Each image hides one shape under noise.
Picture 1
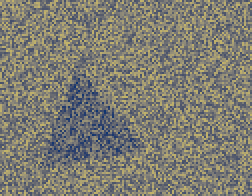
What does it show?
dark triangle
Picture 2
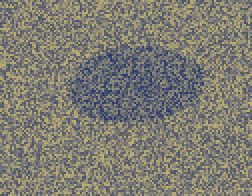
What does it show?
dark ellipse
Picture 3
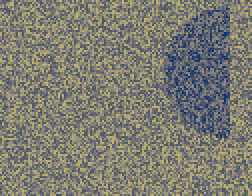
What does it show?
dark half disc
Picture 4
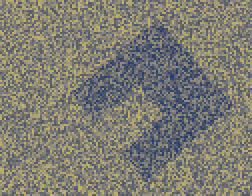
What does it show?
dark square with a notch
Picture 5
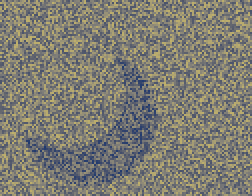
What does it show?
dark crescent
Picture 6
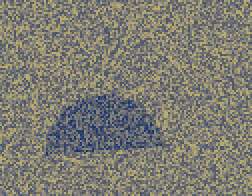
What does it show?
dark half disc
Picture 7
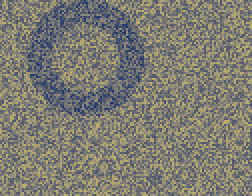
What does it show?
dark ring
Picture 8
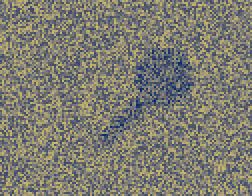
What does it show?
dark lollipop
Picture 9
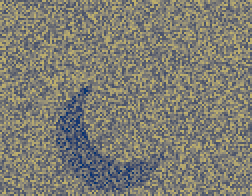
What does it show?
dark crescent
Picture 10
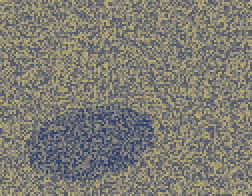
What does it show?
dark ellipse
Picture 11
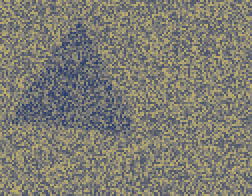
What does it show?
dark triangle
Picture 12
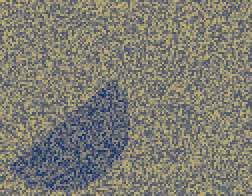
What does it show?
dark half disc
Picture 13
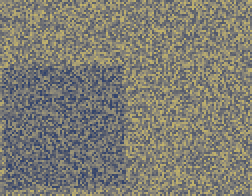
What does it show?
dark square
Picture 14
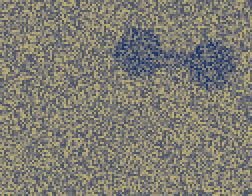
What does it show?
dark dumbbell
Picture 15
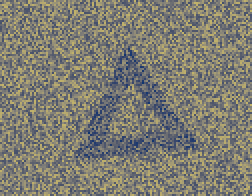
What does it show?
dark triangle frame
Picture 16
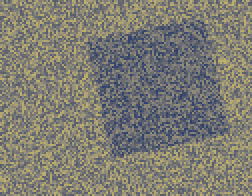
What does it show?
dark square
